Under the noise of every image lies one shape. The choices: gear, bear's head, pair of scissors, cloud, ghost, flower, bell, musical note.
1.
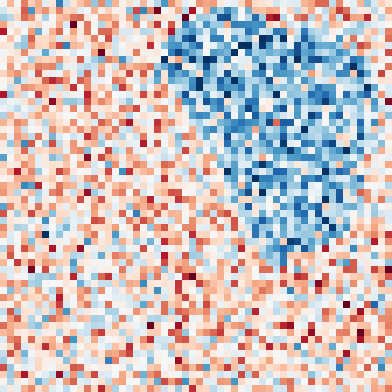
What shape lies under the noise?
cloud
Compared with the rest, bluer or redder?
bluer
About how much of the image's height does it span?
two thirds
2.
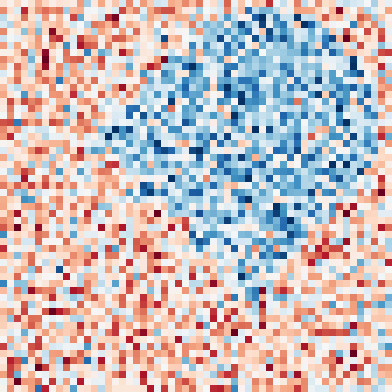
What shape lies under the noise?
ghost
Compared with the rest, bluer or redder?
bluer
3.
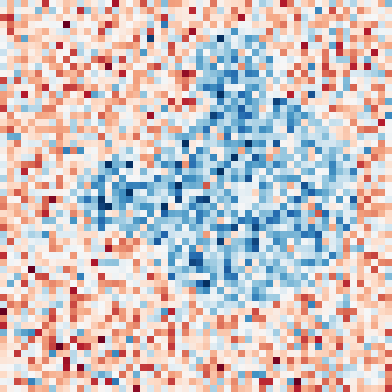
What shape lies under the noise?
bear's head
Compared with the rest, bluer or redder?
bluer
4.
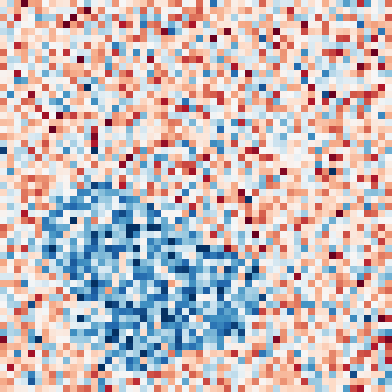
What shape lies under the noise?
cloud
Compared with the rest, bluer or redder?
bluer
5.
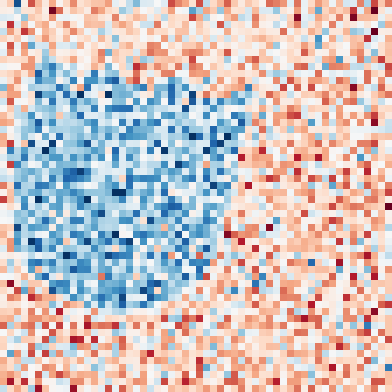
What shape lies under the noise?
ghost
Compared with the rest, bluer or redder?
bluer
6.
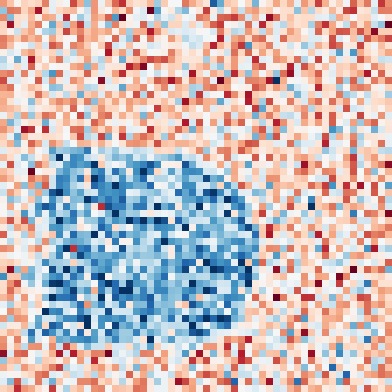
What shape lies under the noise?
ghost
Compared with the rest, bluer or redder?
bluer
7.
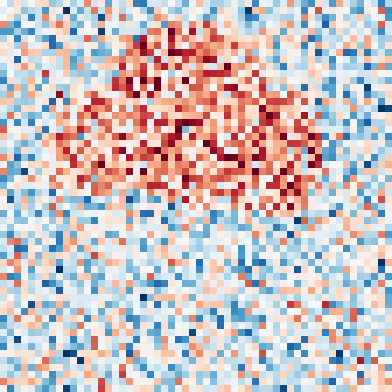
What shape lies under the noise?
cloud
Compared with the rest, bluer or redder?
redder
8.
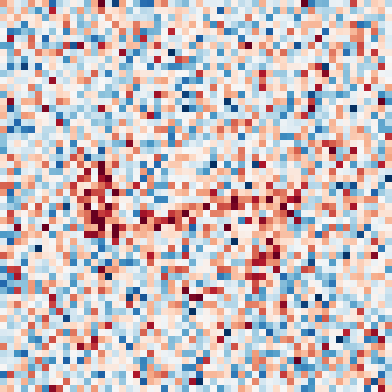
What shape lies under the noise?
musical note
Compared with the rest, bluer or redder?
redder
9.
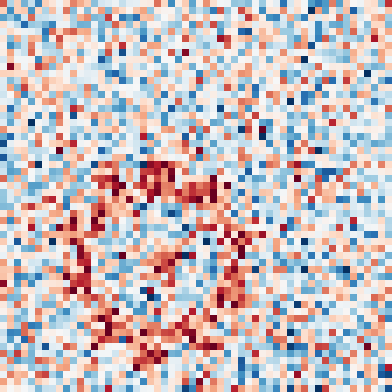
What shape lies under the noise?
gear
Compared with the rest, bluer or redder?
redder
